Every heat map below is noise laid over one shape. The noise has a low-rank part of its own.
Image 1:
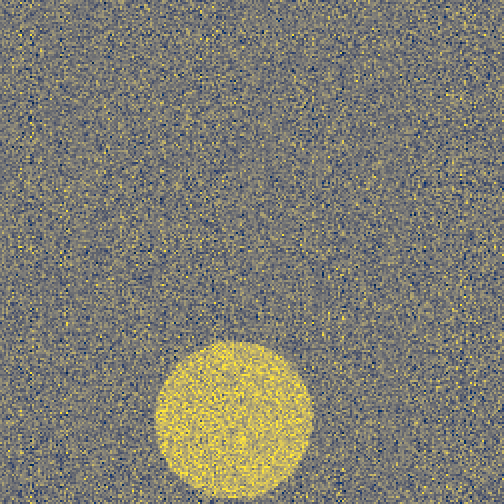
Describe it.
light disc, bottom middle
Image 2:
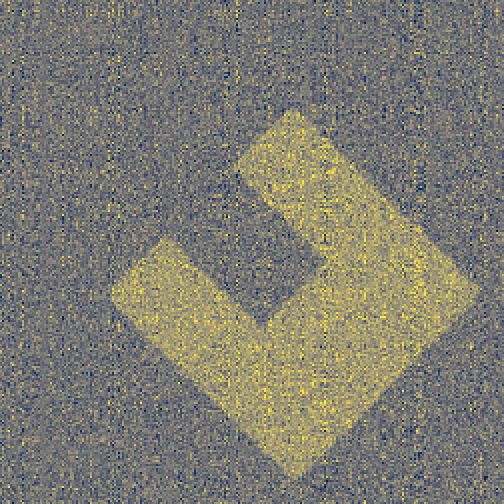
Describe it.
light square with a notch
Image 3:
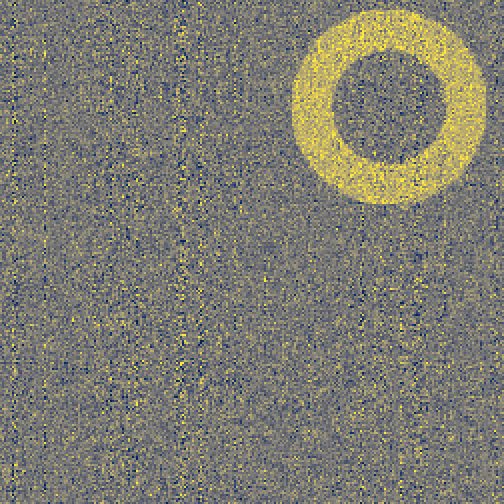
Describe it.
light ring, top right
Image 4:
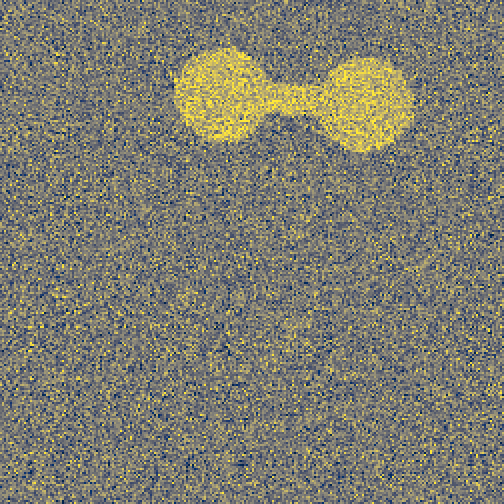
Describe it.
light dumbbell
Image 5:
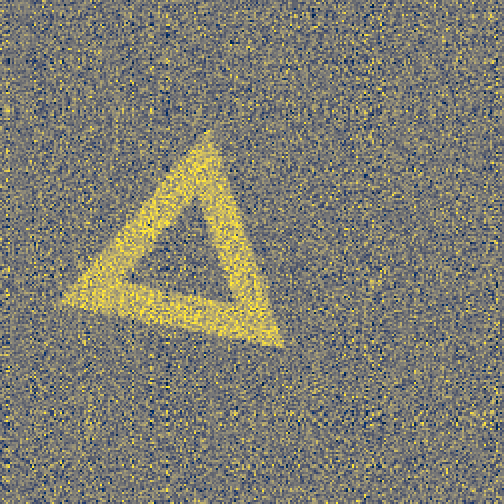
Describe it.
light triangle frame
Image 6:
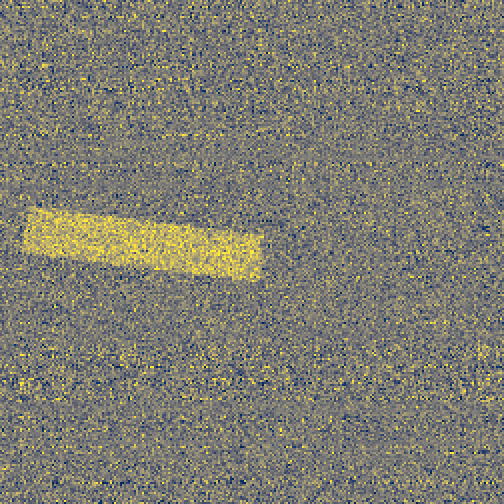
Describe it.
light bar
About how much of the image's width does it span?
half
